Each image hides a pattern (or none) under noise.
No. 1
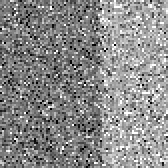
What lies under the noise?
a sharp edge
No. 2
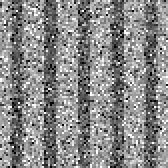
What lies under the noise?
vertical stripes
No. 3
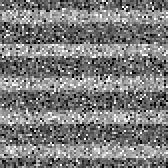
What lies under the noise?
horizontal stripes
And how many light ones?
5
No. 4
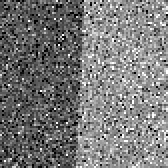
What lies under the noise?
a sharp edge
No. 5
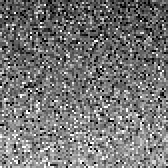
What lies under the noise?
a smooth slope
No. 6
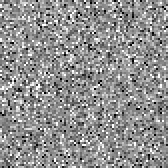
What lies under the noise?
only noise
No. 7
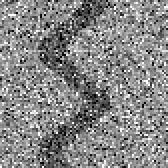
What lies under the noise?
a wavy band
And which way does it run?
top to bottom
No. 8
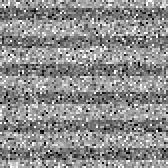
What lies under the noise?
horizontal stripes
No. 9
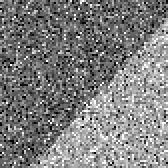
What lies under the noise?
a sharp edge
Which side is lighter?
bottom right
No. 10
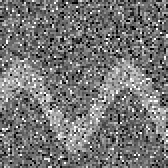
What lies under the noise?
a wavy band
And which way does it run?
left to right
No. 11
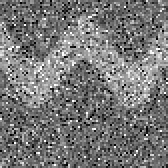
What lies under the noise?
a wavy band
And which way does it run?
left to right
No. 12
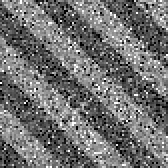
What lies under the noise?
diagonal stripes
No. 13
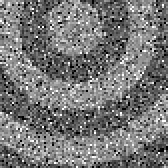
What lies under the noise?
rings round one point
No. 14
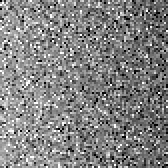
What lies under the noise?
a smooth slope
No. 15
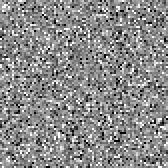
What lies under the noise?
only noise
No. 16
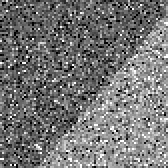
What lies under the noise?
a sharp edge
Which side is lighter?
bottom right
